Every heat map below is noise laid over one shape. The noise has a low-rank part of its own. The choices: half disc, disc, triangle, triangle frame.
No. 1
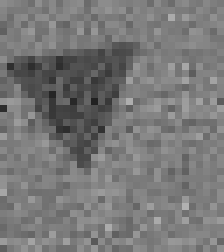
triangle
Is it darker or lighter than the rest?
darker
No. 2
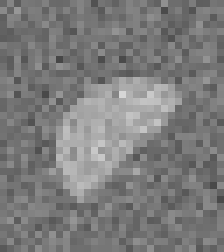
half disc
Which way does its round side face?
up and left
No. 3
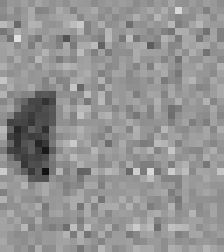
half disc
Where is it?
middle left
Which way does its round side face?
left
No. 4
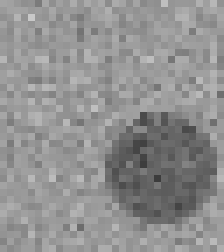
disc
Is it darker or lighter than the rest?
darker
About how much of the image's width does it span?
half
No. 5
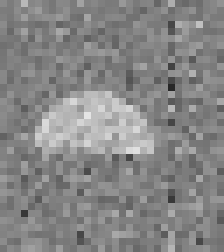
half disc
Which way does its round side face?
up
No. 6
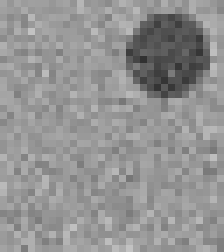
disc
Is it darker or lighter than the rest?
darker
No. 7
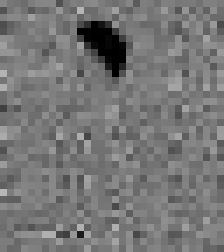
half disc
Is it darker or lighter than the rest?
darker
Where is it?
top middle
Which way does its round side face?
up and right
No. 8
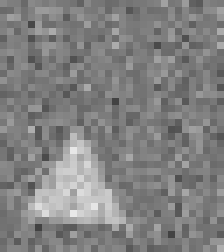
triangle
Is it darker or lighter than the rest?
lighter
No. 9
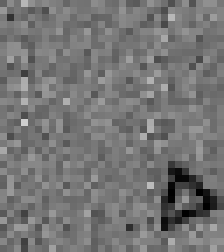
triangle frame
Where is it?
bottom right
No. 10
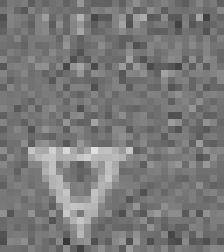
triangle frame
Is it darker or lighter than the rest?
lighter
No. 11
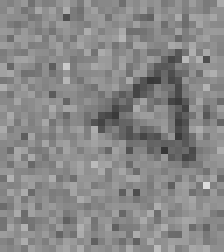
triangle frame
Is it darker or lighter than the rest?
darker
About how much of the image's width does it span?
half
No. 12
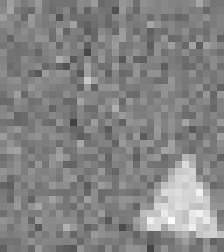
triangle
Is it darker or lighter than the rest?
lighter
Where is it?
bottom right
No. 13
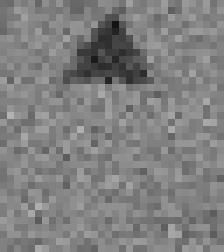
triangle
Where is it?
top middle
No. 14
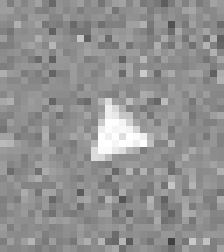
triangle
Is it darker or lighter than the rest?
lighter
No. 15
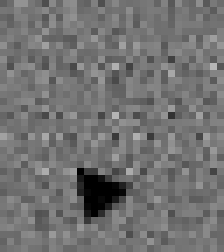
triangle
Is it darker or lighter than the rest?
darker
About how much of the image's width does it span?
a quarter
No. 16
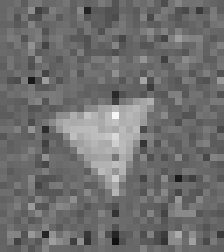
triangle
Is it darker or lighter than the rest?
lighter
